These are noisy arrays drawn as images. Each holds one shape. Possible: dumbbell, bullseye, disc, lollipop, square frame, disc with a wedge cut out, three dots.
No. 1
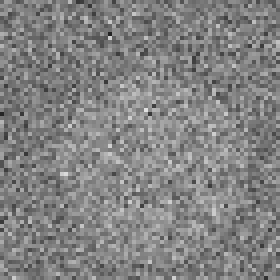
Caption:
light disc
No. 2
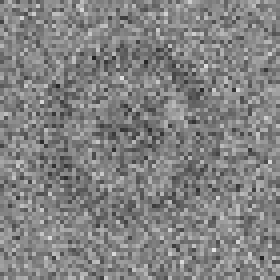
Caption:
dark bullseye
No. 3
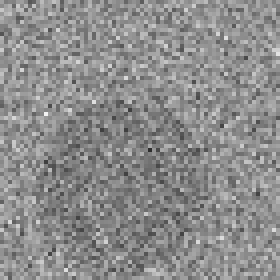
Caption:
dark disc
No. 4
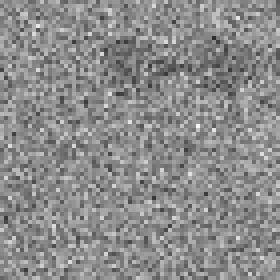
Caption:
dark dumbbell
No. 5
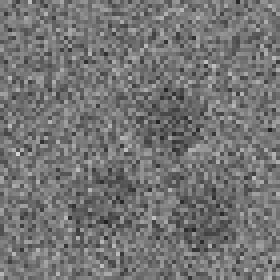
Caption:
dark three dots
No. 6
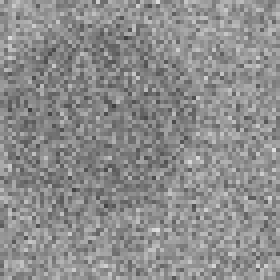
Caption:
dark disc
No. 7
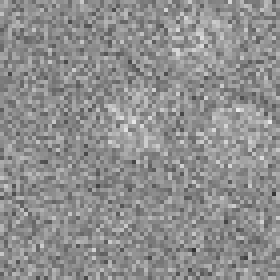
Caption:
light three dots
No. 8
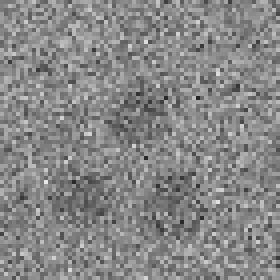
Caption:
dark three dots
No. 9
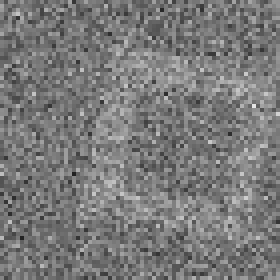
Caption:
light square frame
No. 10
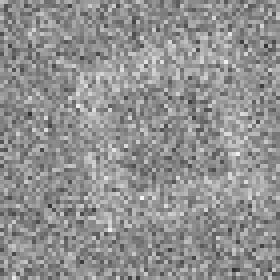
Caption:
light square frame
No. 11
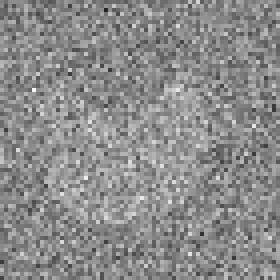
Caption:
light disc with a wedge cut out
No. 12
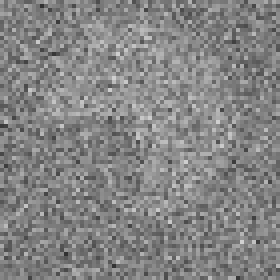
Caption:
light disc with a wedge cut out
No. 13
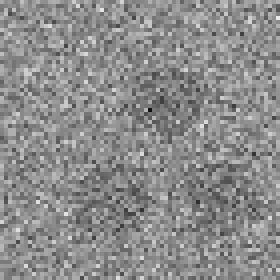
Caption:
dark three dots
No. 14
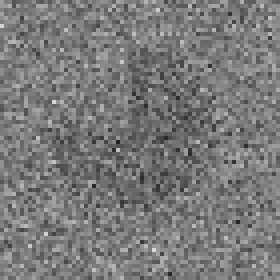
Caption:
dark disc with a wedge cut out
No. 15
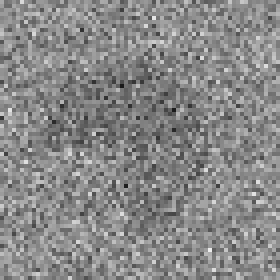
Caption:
dark disc with a wedge cut out
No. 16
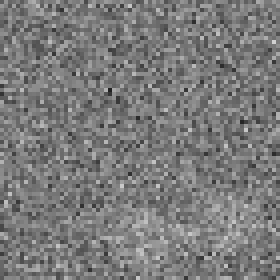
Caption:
light dumbbell
